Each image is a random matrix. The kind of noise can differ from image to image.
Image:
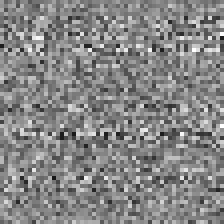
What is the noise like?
rows of uneven size
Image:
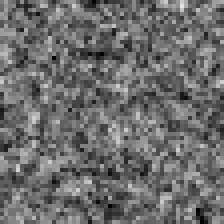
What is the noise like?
blotchy
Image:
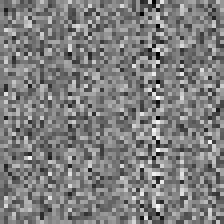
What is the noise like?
columns of uneven size
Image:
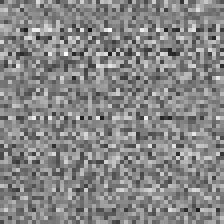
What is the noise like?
rows of uneven size
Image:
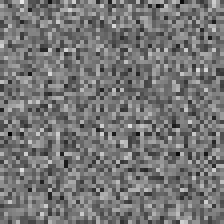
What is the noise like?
low rank plus noise
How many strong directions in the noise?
three or four
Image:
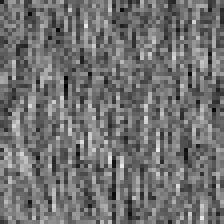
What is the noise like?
streaked along the columns
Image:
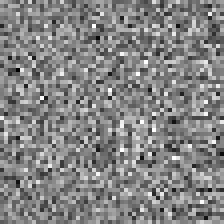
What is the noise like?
low rank plus noise
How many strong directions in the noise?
five to eight
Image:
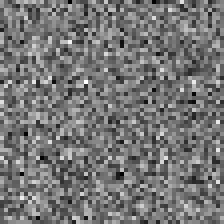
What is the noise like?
low rank plus noise
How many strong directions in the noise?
five to eight
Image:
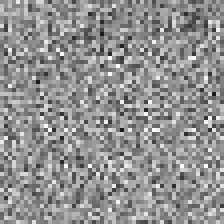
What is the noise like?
low rank plus noise
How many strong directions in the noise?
one
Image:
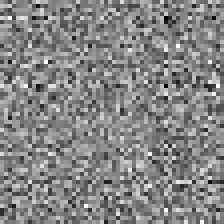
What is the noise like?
low rank plus noise
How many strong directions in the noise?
two
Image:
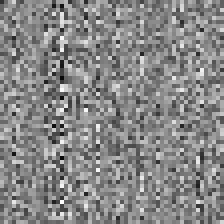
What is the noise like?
columns of uneven size
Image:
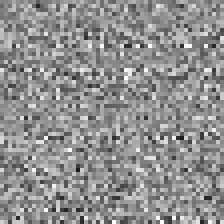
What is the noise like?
rows of uneven size
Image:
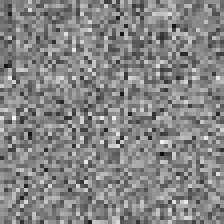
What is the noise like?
low rank plus noise
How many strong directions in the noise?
five to eight
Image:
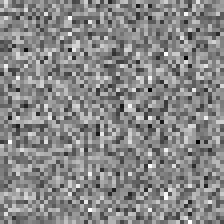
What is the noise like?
low rank plus noise
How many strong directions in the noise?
three or four
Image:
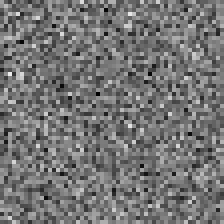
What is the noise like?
independent entries
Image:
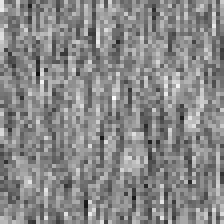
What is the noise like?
streaked along the columns
